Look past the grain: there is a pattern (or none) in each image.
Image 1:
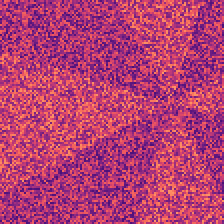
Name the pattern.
spokes from one point
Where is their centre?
middle right
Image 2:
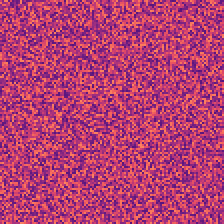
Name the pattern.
only noise
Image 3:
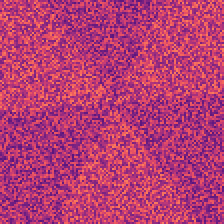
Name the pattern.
spokes from one point
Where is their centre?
centre
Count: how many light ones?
3
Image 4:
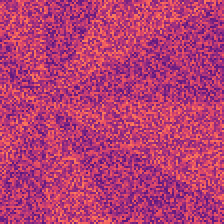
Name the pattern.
spokes from one point
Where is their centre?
middle left
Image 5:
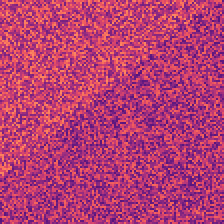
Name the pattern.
a sharp edge
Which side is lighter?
top left
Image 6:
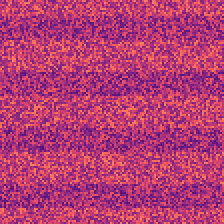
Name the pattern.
horizontal stripes
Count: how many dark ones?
4
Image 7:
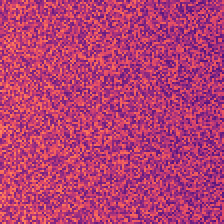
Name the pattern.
a smooth slope
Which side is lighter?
left
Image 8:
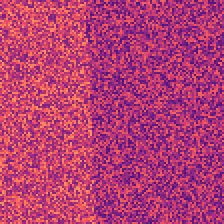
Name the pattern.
a sharp edge
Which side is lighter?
left
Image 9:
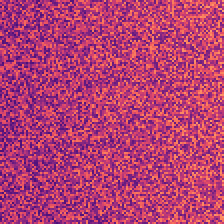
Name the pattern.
a smooth slope
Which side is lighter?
right
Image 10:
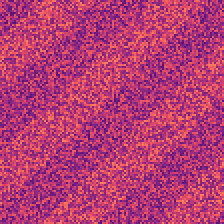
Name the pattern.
diagonal stripes
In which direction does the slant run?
bottom left to top right
